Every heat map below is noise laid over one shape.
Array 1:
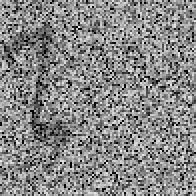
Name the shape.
musical note
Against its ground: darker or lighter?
darker
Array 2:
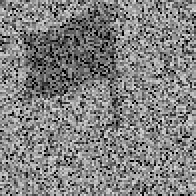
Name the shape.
flag
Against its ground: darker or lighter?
darker
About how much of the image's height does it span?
two thirds
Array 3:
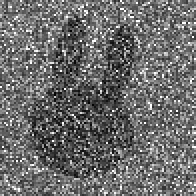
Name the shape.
rabbit's head
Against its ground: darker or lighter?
darker
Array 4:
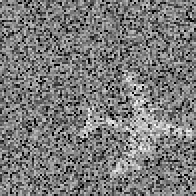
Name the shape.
airplane
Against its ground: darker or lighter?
lighter
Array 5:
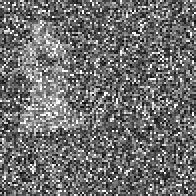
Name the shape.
chess bishop
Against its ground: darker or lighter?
lighter
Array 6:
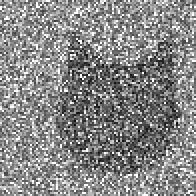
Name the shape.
cat's head
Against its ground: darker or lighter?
darker
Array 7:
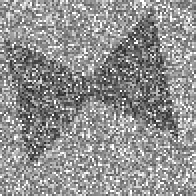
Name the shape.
bow tie
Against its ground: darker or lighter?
darker
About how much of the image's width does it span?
nearly all
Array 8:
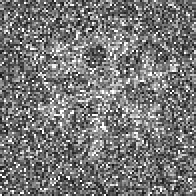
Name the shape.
snowflake
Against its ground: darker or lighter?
lighter
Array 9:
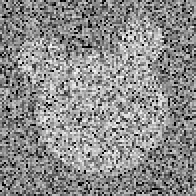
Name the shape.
bear's head
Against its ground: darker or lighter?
lighter
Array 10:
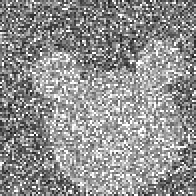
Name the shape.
bear's head
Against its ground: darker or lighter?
lighter
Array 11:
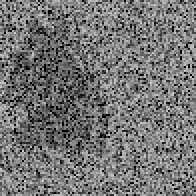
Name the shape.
chess knight
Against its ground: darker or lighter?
darker
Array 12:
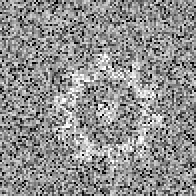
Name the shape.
gear
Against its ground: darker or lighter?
lighter
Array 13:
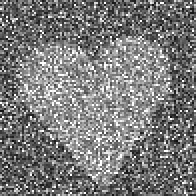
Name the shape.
heart
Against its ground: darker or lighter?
lighter
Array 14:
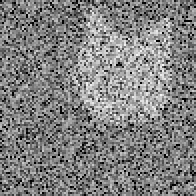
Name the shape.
cat's head
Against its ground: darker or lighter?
lighter
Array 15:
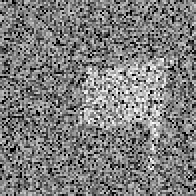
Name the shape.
flag
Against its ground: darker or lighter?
lighter
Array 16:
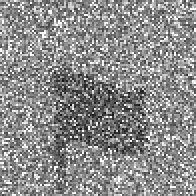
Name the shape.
flag
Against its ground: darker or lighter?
darker
